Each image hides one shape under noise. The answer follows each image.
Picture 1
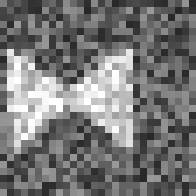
bow tie
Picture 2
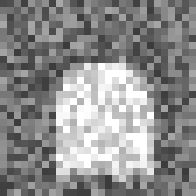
ghost
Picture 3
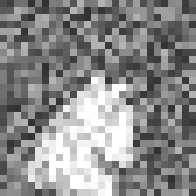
chess knight
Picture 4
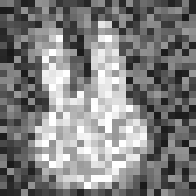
rabbit's head
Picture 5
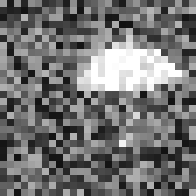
umbrella
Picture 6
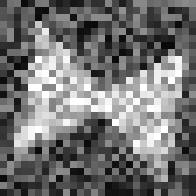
bow tie
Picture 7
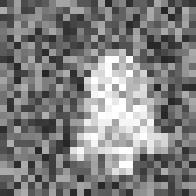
bell
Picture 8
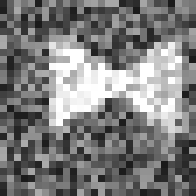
bow tie
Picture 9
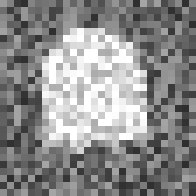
ghost
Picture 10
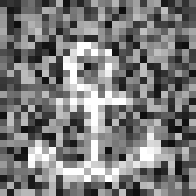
anchor
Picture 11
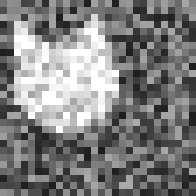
cat's head
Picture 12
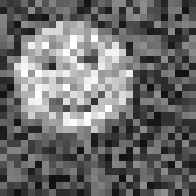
smiling face
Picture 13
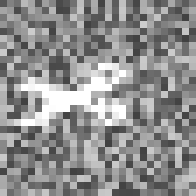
pair of scissors
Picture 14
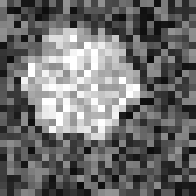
flower
